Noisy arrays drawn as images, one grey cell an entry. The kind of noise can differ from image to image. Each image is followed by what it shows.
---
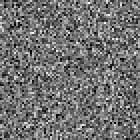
independent entries
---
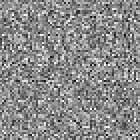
low rank plus noise
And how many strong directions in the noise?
five to eight
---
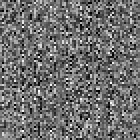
columns of uneven size
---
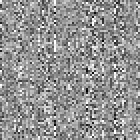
columns of uneven size
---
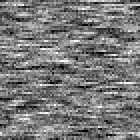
streaked along the rows
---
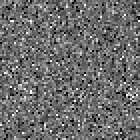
heavy tails
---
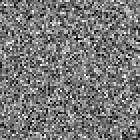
independent entries
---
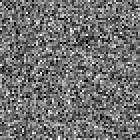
independent entries
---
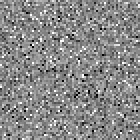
heavy tails
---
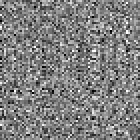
low rank plus noise
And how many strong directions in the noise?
two
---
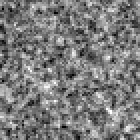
blotchy
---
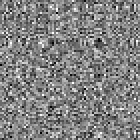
low rank plus noise
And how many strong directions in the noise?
one
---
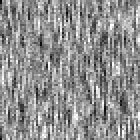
streaked along the columns
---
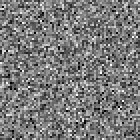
independent entries
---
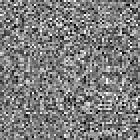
low rank plus noise
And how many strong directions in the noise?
three or four
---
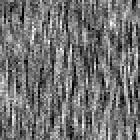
streaked along the columns
